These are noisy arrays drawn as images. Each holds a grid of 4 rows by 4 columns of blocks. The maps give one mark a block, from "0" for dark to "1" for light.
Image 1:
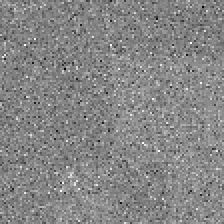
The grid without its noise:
0000
0011
0011
0101
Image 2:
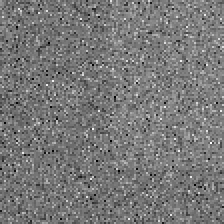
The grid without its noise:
0011
0011
0011
0000
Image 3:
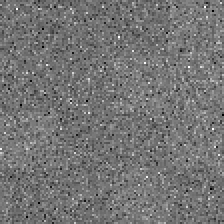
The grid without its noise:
0001
0011
1001
0010
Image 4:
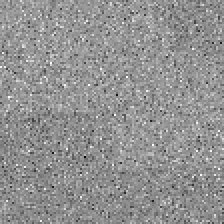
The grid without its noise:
1110
1111
0011
0000
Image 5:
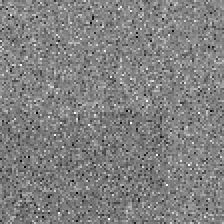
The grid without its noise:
1111
1111
0001
0001
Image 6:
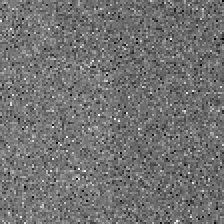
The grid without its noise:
1000
1100
1100
1100
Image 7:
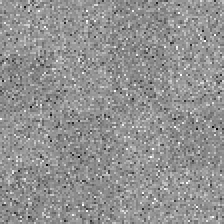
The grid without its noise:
1101
0101
1010
0011
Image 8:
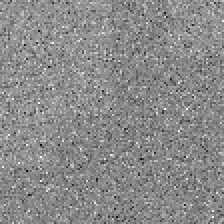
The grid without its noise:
1101
1100
1000
0000
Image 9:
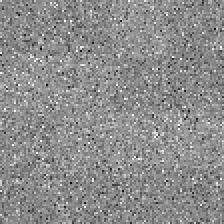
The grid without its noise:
0010
1100
0111
0000
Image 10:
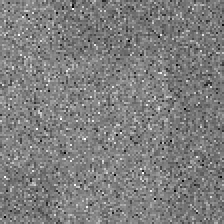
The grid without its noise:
1000
1110
1110
0110
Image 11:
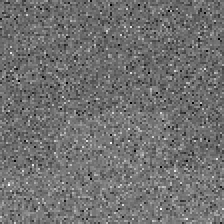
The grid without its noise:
0000
0000
0110
1111
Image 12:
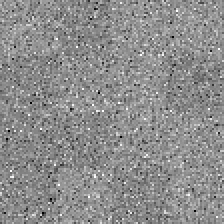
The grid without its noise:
1011
0110
0011
0101
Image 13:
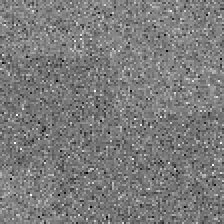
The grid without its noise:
1111
0011
0000
1000
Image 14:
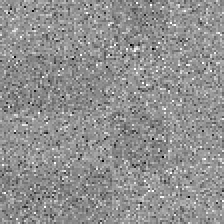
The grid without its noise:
1101
0011
1101
0011
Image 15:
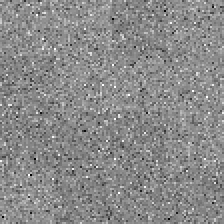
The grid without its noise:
1101
0111
0001
1000
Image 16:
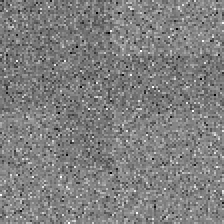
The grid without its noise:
0011
0000
1011
1111
